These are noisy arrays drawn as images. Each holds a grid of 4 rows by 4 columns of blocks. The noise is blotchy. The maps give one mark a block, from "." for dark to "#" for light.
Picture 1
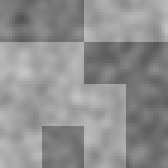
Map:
..##
##..
###.
#.#.
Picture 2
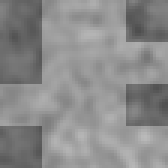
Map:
.##.
.###
###.
.###
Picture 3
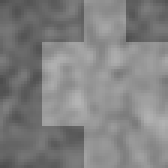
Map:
..#.
.###
.###
..##
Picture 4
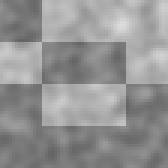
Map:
.###
#..#
.##.
....
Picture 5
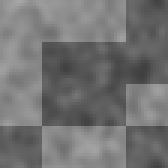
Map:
###.
#...
#..#
.##.
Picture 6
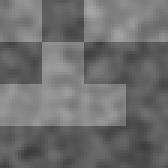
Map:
#.##
.#..
###.
....
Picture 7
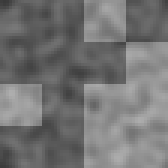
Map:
..#.
...#
#.##
..##
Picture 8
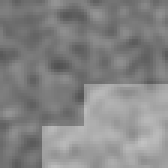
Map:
....
....
..##
.###
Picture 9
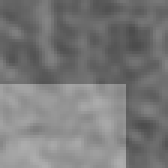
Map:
....
....
###.
###.
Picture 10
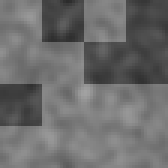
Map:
#.#.
##..
.###
####
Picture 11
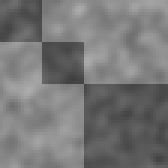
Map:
.###
#.##
##..
##..
